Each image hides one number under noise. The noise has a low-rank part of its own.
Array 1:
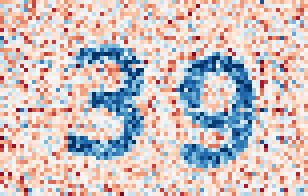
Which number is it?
39
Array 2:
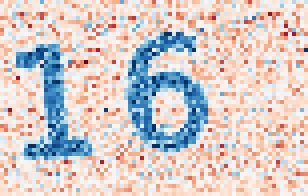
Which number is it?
16
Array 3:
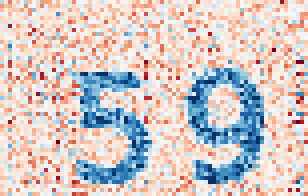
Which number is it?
59
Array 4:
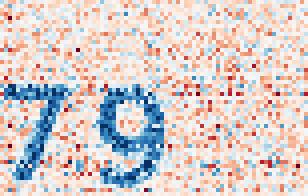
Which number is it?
79
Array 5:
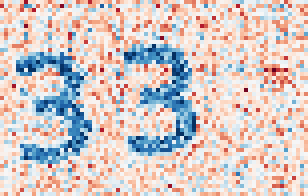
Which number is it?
33
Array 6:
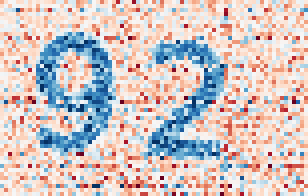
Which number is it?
92
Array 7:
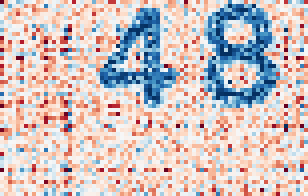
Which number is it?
48
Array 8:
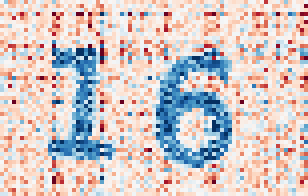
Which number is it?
16
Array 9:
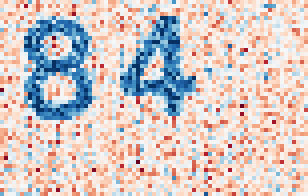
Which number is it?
84
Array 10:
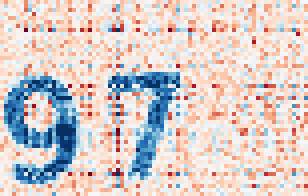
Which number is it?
97
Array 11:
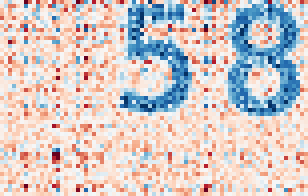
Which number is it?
58
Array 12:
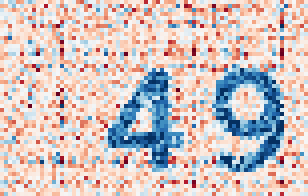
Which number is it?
49
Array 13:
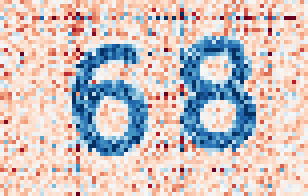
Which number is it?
68
